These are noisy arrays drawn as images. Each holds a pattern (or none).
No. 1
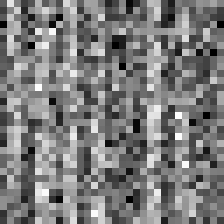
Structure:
bands of columns
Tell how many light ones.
6
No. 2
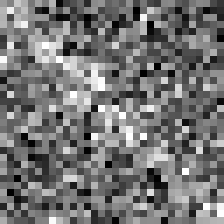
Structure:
blocks along the diagonal
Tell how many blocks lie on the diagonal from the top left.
7
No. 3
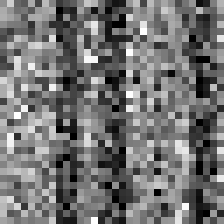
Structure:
bands of columns
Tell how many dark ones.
3
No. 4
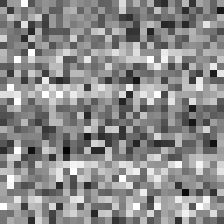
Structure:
bands of rows
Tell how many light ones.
4
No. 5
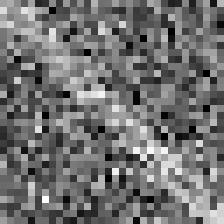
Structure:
a diagonal band
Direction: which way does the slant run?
top left to bottom right
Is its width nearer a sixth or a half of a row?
a sixth
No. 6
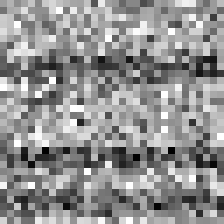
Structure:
bands of rows
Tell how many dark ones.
3
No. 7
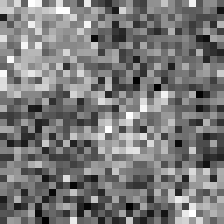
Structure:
blocks along the diagonal
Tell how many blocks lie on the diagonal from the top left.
3
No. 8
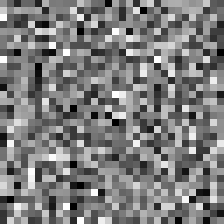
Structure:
only noise
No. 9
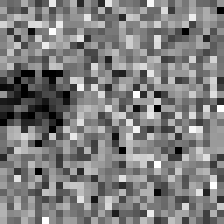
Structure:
one block
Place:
middle left
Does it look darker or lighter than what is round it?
darker
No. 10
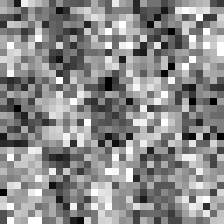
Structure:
a checkerboard
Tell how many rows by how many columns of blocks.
3 by 5
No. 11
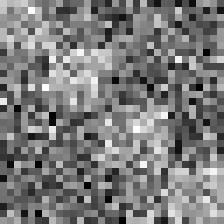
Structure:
blocks along the diagonal
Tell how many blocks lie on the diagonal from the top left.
4
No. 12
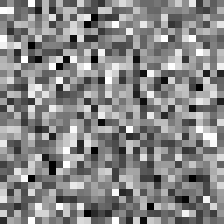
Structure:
only noise
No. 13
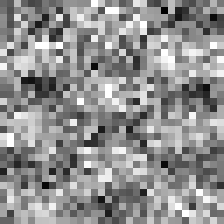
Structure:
a checkerboard
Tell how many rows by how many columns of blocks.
6 by 3
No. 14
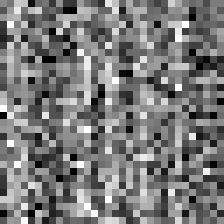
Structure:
bands of columns
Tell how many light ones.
5
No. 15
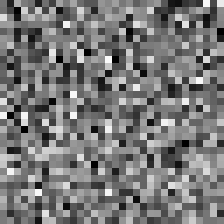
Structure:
only noise
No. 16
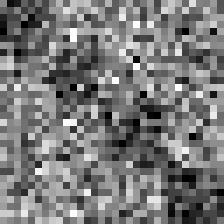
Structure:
blocks along the diagonal
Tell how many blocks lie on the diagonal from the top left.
4
